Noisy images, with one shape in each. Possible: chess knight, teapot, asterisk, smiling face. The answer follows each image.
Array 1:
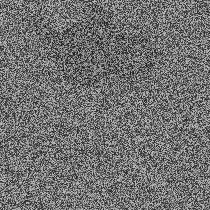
teapot
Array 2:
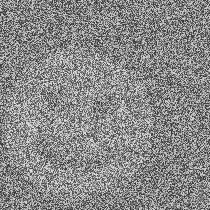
smiling face
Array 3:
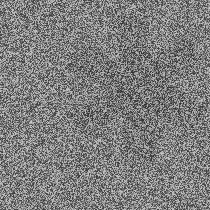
asterisk
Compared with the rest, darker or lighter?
darker
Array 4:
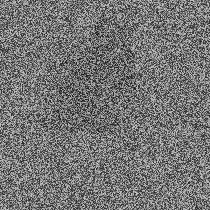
chess knight
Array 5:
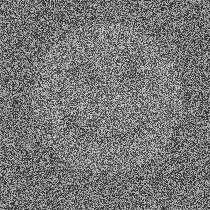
smiling face
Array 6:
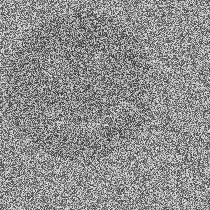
smiling face
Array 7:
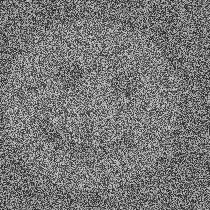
smiling face
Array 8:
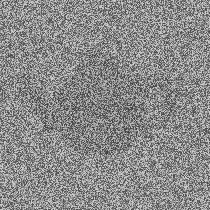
teapot
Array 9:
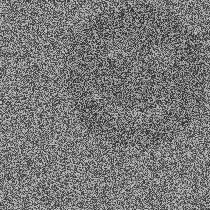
smiling face
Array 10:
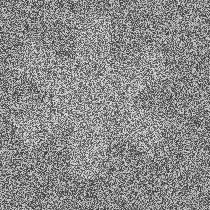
asterisk
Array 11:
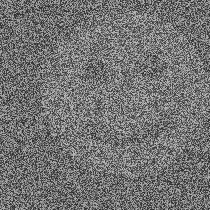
smiling face
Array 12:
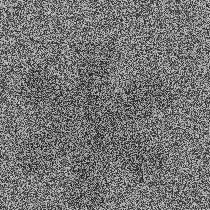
asterisk
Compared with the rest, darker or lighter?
darker
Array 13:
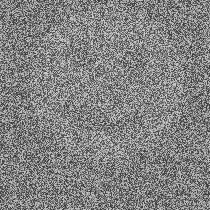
smiling face
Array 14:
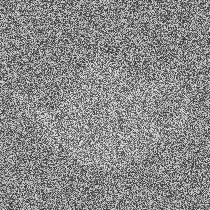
teapot
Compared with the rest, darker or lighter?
lighter
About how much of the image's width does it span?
nearly all
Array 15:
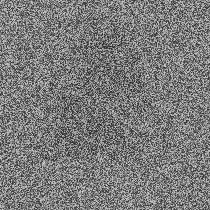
chess knight
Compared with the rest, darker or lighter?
darker
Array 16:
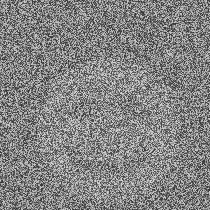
smiling face
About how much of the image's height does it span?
two thirds
